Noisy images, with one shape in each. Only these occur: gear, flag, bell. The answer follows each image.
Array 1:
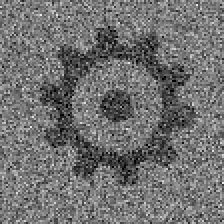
gear
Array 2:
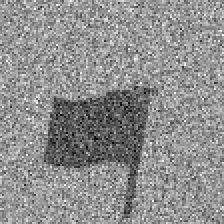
flag
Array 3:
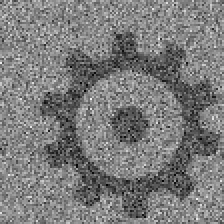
gear
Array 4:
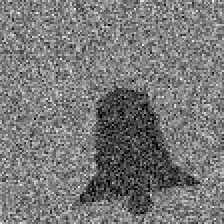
bell
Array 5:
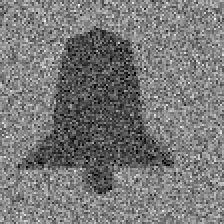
bell
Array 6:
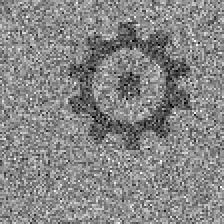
gear
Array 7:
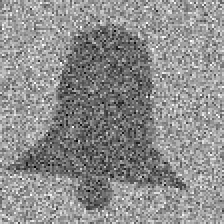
bell
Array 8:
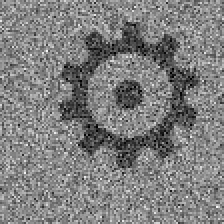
gear
